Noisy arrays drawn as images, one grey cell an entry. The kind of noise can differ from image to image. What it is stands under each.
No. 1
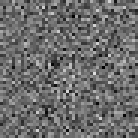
low rank plus noise
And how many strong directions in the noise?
five to eight
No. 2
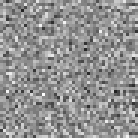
low rank plus noise
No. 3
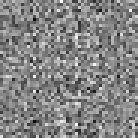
low rank plus noise
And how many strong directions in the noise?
five to eight
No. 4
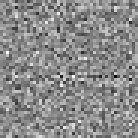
low rank plus noise
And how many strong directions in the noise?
two
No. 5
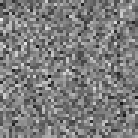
independent entries
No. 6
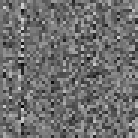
columns of uneven size
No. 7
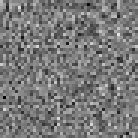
low rank plus noise
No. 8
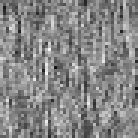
streaked along the columns
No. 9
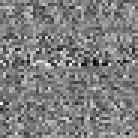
rows of uneven size
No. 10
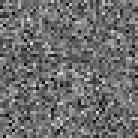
independent entries
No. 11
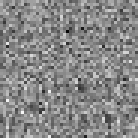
low rank plus noise
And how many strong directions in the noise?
one
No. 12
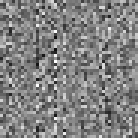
columns of uneven size
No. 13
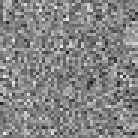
low rank plus noise
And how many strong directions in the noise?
two
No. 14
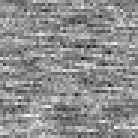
streaked along the rows
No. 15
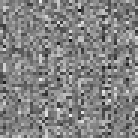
columns of uneven size
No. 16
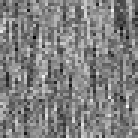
streaked along the columns
